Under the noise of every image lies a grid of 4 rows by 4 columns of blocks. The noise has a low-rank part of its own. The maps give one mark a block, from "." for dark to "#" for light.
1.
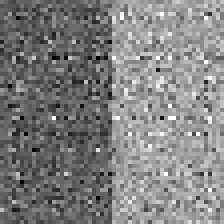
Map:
..##
..##
..##
..##
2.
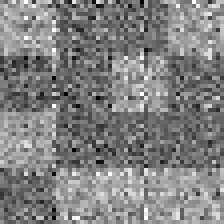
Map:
#..#
..#.
#...
.###
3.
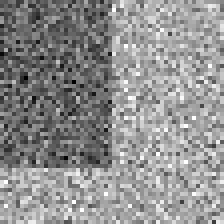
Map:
..##
..##
..##
####
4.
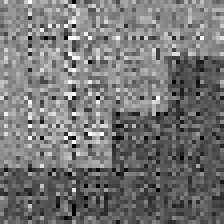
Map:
####
###.
##..
....
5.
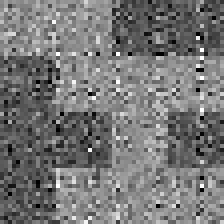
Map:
##..
.###
..#.
.###
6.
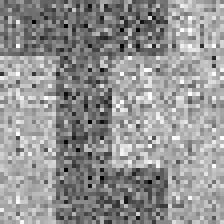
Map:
...#
#.##
#.##
#..#
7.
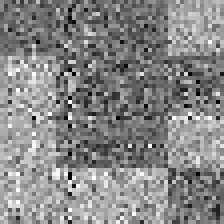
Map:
...#
#...
#..#
###.
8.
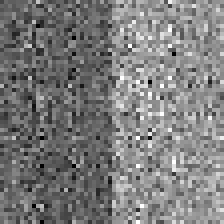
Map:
..##
..##
..##
..##
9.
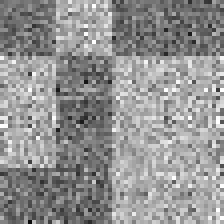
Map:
.#..
#.##
#.##
..##
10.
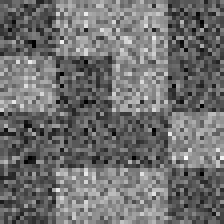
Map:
.##.
#.#.
...#
.##.
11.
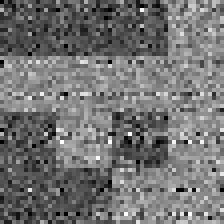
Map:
...#
####
.#.#
..##
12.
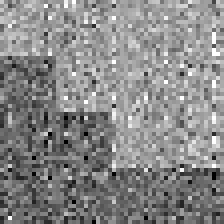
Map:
####
.###
..##
....
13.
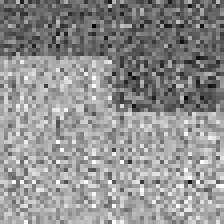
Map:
....
##..
####
####
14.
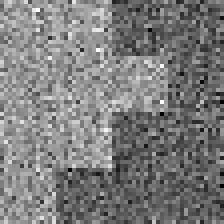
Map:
##..
###.
##..
#...
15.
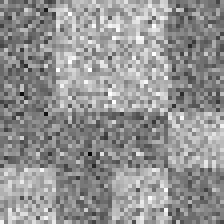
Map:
.##.
.##.
...#
#.#.
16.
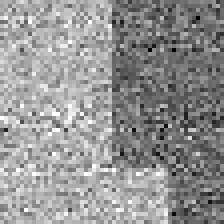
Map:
##..
##..
##..
###.
